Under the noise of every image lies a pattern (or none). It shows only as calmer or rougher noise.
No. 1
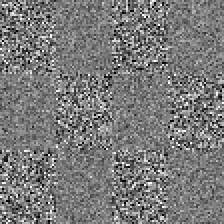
a checkerboard
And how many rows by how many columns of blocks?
3 by 4
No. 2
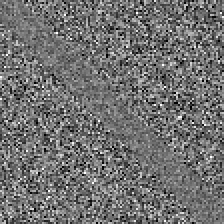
a diagonal band
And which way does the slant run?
top left to bottom right
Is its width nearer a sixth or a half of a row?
a sixth
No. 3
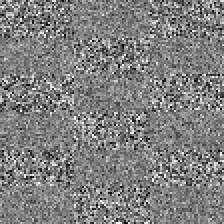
a checkerboard
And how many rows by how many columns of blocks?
6 by 3
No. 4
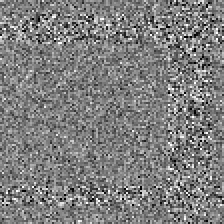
bands of rows crossing bands of columns
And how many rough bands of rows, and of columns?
2 and 1
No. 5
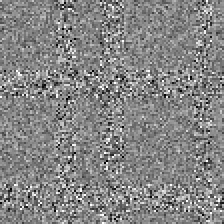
bands of rows crossing bands of columns
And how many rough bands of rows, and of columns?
2 and 3
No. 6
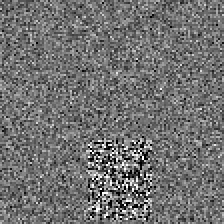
one block
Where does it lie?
bottom middle
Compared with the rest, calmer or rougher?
rougher
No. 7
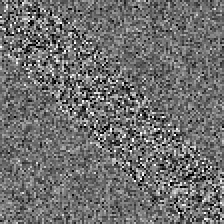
a diagonal band
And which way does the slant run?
top left to bottom right
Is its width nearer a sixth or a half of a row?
a half
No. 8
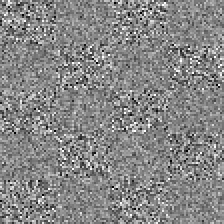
a checkerboard
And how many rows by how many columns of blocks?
5 by 4
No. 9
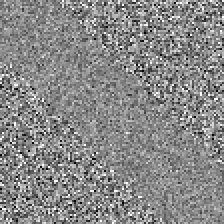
a diagonal band
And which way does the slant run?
top left to bottom right
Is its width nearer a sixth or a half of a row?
a half
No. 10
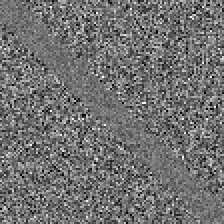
a diagonal band
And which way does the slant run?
top left to bottom right
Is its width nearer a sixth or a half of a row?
a sixth
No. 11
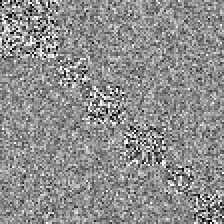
blocks along the diagonal
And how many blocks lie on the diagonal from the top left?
6
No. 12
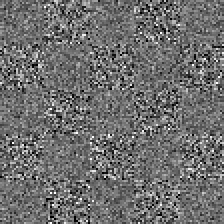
a checkerboard
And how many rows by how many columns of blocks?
5 by 5
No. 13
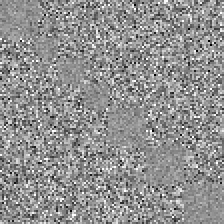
blocks along the diagonal
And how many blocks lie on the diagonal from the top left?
7
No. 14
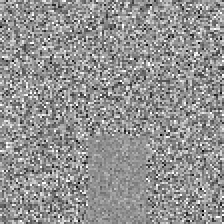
one block
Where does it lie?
bottom middle
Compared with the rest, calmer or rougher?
calmer
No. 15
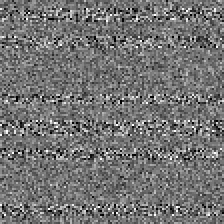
bands of rows
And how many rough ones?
6
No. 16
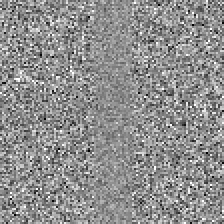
one band of columns
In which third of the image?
middle
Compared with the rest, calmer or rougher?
calmer
